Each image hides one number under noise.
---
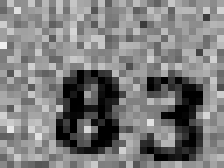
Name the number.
83
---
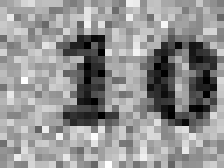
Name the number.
10
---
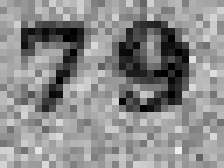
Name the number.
79
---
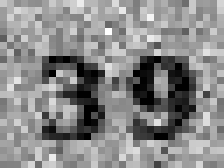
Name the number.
39
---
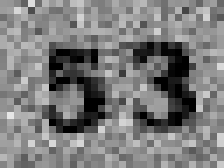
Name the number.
53
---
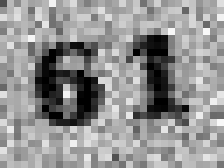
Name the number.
61
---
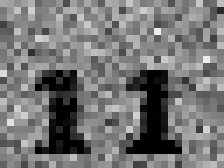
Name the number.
11
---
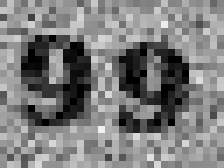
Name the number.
99
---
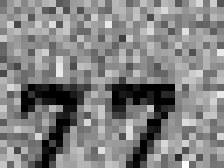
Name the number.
77
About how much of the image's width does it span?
two thirds
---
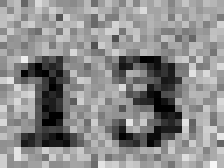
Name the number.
13
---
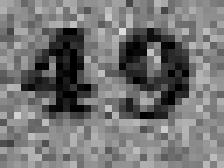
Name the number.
49
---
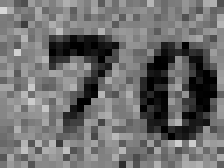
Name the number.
70
